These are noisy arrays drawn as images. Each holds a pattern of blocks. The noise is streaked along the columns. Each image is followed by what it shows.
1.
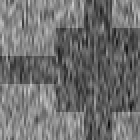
top and bottom mirror each other
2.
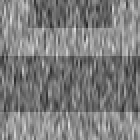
left and right mirror each other
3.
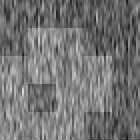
mirrored about the diagonal from the bottom left
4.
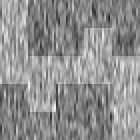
the same after a half turn
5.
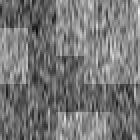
mirrored about the diagonal from the bottom left
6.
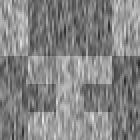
left and right mirror each other
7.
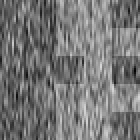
top and bottom mirror each other
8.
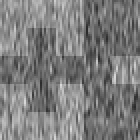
top and bottom mirror each other
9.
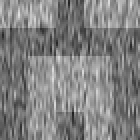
left and right mirror each other
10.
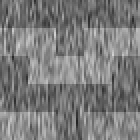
left and right mirror each other
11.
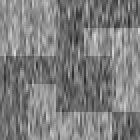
mirrored about the diagonal from the top left
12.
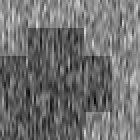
mirrored about the diagonal from the bottom left
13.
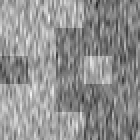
top and bottom mirror each other
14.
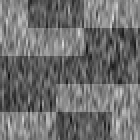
the same after a half turn
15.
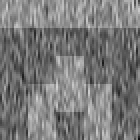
left and right mirror each other
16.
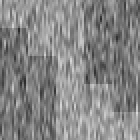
the same after a half turn
